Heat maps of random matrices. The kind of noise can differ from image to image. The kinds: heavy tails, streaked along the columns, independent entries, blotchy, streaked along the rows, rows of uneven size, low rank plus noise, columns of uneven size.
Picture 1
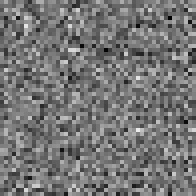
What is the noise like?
low rank plus noise
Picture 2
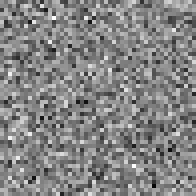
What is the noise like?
independent entries
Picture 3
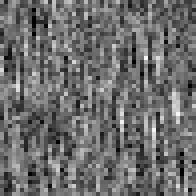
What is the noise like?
streaked along the columns
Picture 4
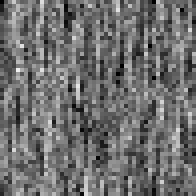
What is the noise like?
streaked along the columns
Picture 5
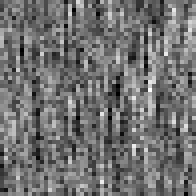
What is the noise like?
streaked along the columns
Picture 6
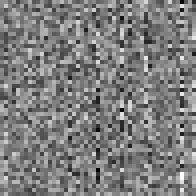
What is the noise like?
columns of uneven size
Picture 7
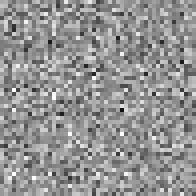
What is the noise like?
low rank plus noise
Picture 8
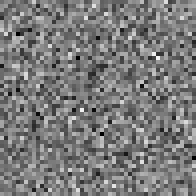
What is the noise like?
independent entries
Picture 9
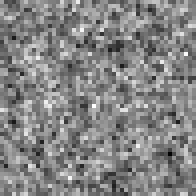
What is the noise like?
blotchy
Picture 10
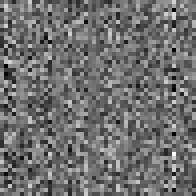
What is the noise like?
columns of uneven size
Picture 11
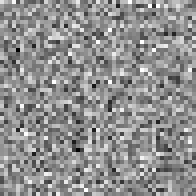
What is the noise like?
low rank plus noise
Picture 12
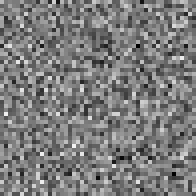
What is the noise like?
low rank plus noise
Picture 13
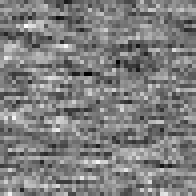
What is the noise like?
streaked along the rows
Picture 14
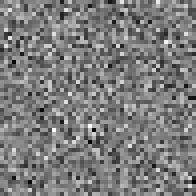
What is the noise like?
independent entries
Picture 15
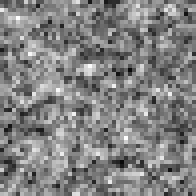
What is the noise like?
blotchy
